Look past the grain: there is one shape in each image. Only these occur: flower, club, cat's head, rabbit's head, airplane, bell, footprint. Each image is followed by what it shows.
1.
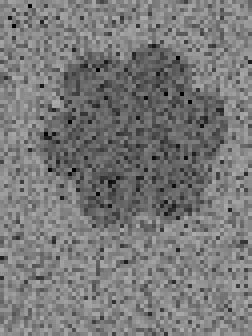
flower
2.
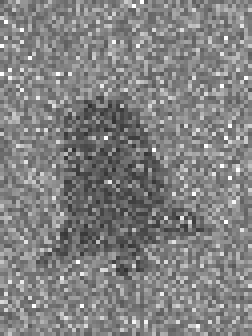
bell
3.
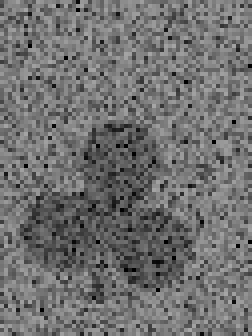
club
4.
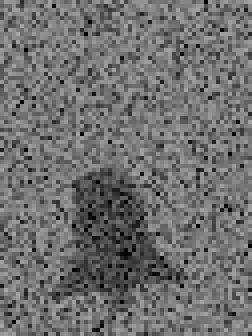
bell
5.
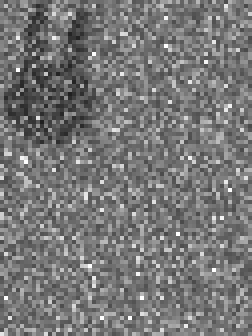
rabbit's head
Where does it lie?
top left
